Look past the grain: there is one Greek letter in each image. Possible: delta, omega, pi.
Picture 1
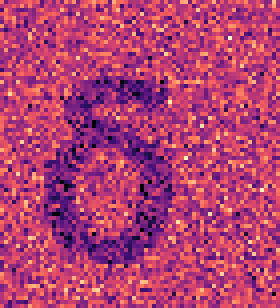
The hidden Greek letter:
delta
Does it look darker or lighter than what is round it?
darker
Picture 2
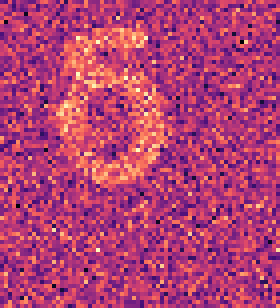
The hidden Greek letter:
delta
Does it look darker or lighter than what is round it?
lighter
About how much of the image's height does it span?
half
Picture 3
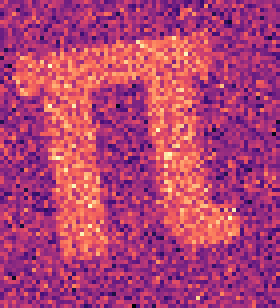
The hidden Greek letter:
pi
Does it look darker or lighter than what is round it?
lighter
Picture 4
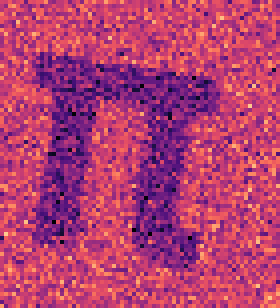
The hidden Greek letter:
pi
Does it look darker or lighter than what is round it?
darker
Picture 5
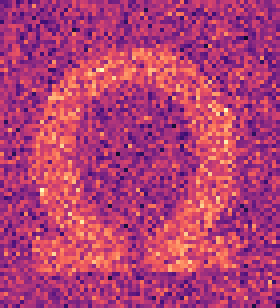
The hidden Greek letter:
omega
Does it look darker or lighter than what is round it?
lighter
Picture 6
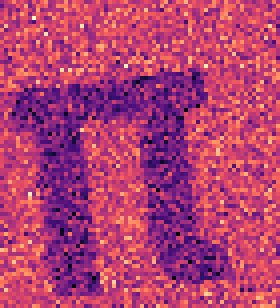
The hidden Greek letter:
pi
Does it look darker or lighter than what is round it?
darker
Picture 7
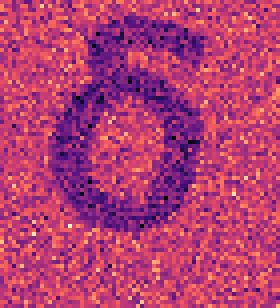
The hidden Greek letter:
delta
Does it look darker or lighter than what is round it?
darker
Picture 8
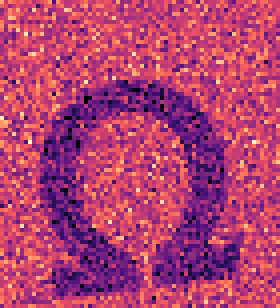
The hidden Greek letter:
omega
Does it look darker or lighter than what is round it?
darker
